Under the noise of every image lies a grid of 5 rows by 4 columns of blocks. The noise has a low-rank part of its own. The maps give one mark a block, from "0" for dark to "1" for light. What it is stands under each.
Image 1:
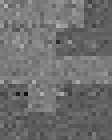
1 1 1 0
1 1 0 0
1 1 1 1
0 1 0 0
0 0 0 0
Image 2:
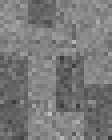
1 0 1 1
1 1 1 1
0 1 0 1
0 1 0 0
0 1 1 0
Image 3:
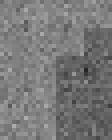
1 1 1 1
1 1 1 0
1 1 0 0
1 1 0 0
1 1 0 0
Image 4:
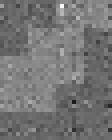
0 0 1 1
0 1 1 0
1 1 1 0
1 1 0 0
0 0 0 0
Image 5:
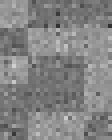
1 0 0 0
0 1 1 1
1 0 0 1
0 0 0 1
0 1 1 0
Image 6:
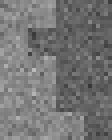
1 1 0 0
1 0 0 0
1 1 0 0
1 1 0 0
1 1 1 0
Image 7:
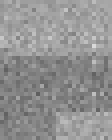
1 1 1 1
1 1 1 1
0 0 0 0
0 0 0 0
0 0 1 1
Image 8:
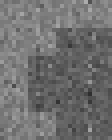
1 1 1 1
1 1 0 0
1 0 0 0
1 0 0 0
1 1 0 0
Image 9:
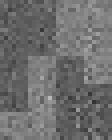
0 0 1 1
0 0 1 1
0 1 0 1
0 1 0 0
1 1 0 0
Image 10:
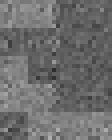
1 1 0 0
0 0 0 0
1 0 0 0
1 1 0 0
0 1 1 1
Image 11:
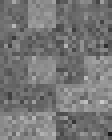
0 1 0 0
0 0 0 0
0 1 0 1
0 0 1 1
1 1 0 0
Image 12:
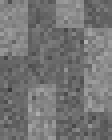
1 0 1 0
1 0 0 1
0 0 0 1
0 1 0 1
0 1 0 0
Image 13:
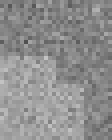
0 0 0 0
0 0 0 0
1 1 0 0
1 1 1 0
1 1 1 0
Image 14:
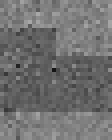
1 1 1 1
0 0 1 1
0 0 0 0
0 0 0 0
1 1 1 1
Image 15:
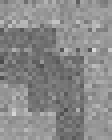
1 1 1 1
0 0 1 1
0 0 0 1
1 0 0 1
1 1 0 1
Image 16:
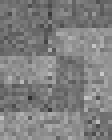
0 0 0 0
0 0 1 1
1 1 0 1
0 0 0 1
1 1 1 0
